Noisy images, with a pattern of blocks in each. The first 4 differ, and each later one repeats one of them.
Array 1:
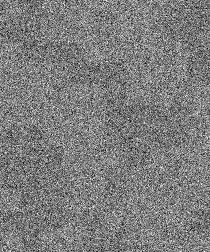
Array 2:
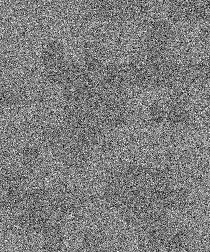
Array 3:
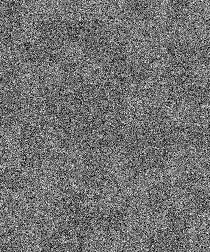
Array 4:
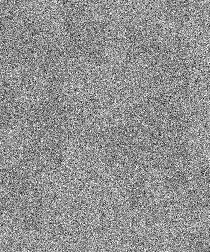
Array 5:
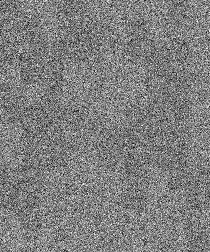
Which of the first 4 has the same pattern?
4
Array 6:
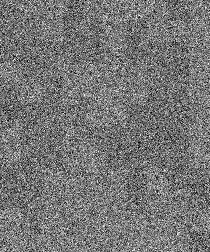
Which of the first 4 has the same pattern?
4
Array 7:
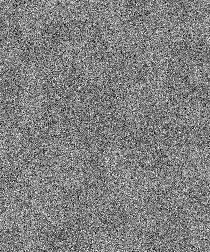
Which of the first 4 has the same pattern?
3
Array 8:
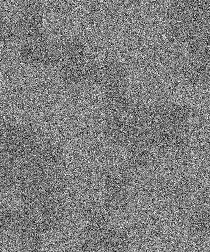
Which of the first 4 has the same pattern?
1
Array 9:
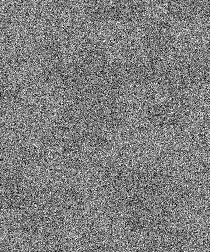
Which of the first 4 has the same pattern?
2
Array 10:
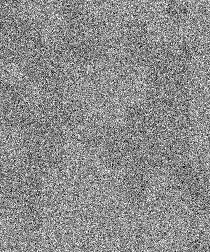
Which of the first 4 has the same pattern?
4
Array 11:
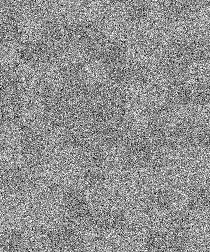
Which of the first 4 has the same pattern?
3
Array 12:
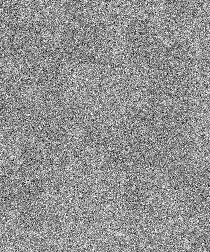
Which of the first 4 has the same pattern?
4
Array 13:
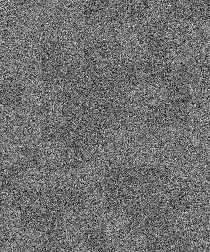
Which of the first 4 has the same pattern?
2
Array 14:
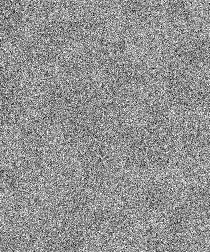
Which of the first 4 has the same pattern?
3
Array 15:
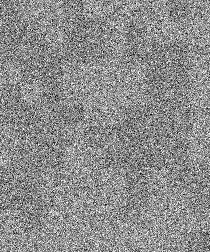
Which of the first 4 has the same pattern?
4
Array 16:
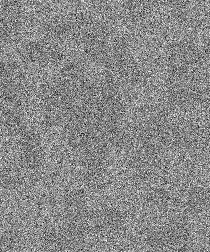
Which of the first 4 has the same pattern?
3
